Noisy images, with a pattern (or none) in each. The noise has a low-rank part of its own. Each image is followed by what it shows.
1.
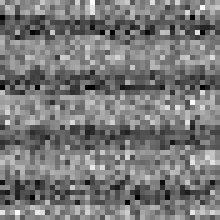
horizontal stripes
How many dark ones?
4
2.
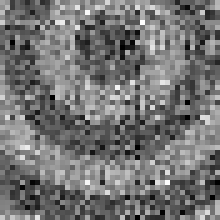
rings round one point
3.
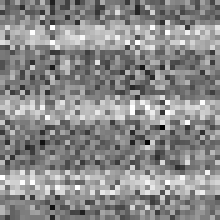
horizontal stripes
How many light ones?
3
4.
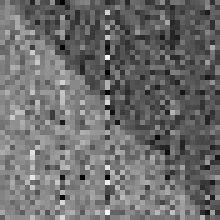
a sharp edge
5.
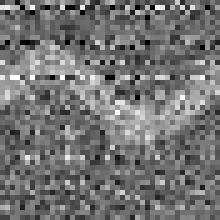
a wavy band
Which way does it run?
left to right
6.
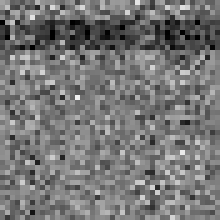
one horizontal stripe
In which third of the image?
top
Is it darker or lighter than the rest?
darker
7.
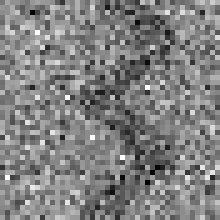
a wavy band
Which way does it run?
top to bottom
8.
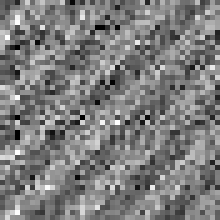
diagonal stripes
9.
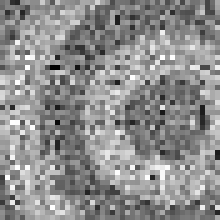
rings round one point
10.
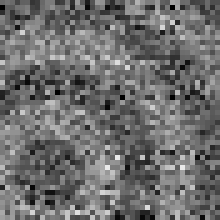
rings round one point
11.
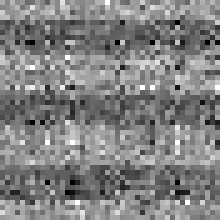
horizontal stripes
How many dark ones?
3
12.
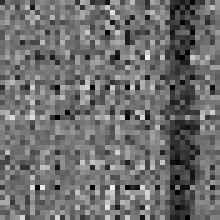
one vertical stripe
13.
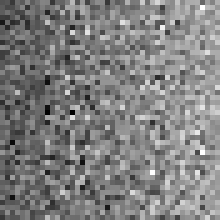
a smooth slope
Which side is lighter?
right
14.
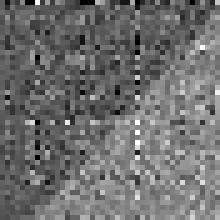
a sharp edge
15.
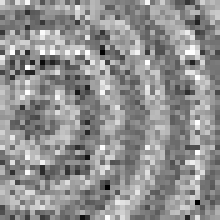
rings round one point
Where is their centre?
middle left
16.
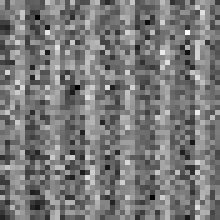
vertical stripes
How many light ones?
6
